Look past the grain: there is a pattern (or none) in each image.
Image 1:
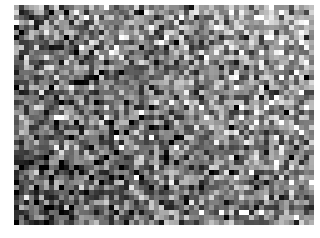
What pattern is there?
a smooth slope
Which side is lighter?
top right
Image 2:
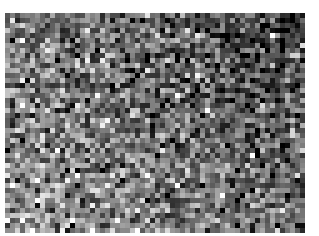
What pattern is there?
a smooth slope
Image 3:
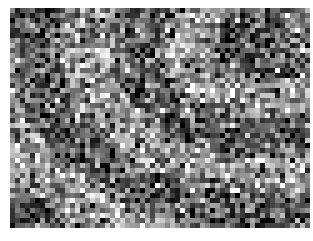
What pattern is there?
rings round one point
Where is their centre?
top right
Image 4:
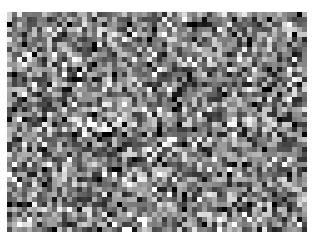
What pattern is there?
only noise
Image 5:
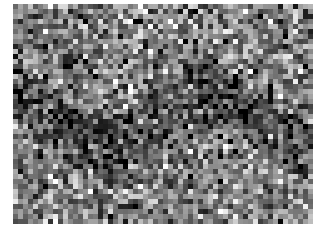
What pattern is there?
a wavy band
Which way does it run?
left to right
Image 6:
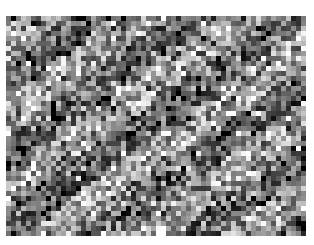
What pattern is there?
diagonal stripes
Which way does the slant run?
bottom left to top right
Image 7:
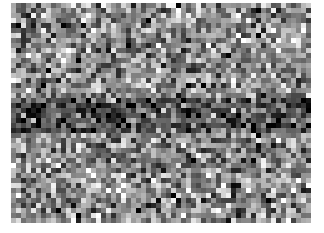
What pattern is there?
one horizontal stripe
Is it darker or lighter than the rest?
darker
